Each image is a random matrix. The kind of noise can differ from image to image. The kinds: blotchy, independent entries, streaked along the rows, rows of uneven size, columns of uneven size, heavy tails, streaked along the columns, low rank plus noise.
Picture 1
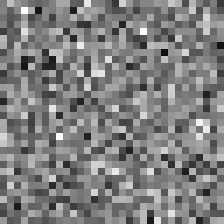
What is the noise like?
independent entries
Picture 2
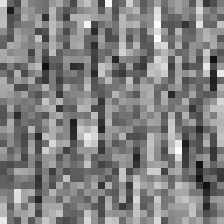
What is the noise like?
streaked along the columns
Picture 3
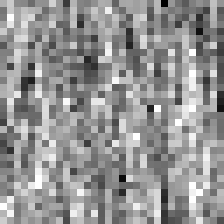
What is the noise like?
streaked along the columns
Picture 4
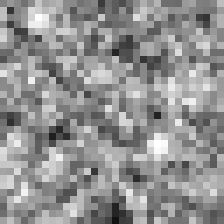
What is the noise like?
blotchy
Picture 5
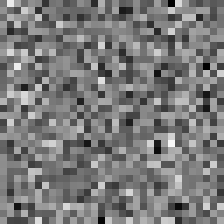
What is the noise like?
low rank plus noise
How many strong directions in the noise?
five to eight
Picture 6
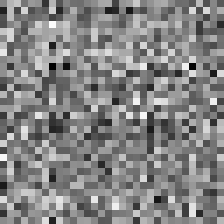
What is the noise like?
low rank plus noise
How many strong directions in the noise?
three or four
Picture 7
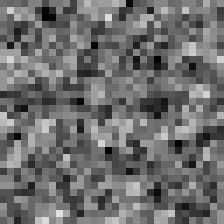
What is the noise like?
blotchy
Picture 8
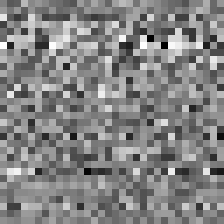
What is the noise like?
rows of uneven size
